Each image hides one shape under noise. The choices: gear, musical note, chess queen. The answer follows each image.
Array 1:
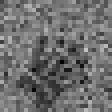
chess queen
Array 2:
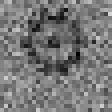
gear
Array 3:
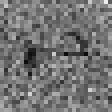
musical note
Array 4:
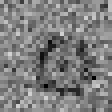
gear
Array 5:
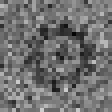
gear
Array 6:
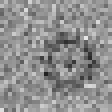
gear
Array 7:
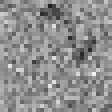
musical note
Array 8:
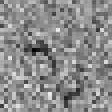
musical note
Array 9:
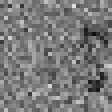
musical note
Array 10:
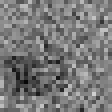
chess queen
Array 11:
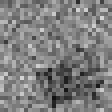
chess queen
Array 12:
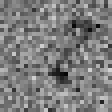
musical note
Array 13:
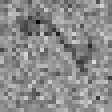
musical note
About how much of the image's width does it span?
two thirds
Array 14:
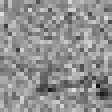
musical note
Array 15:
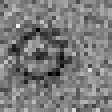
gear
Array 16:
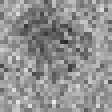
chess queen
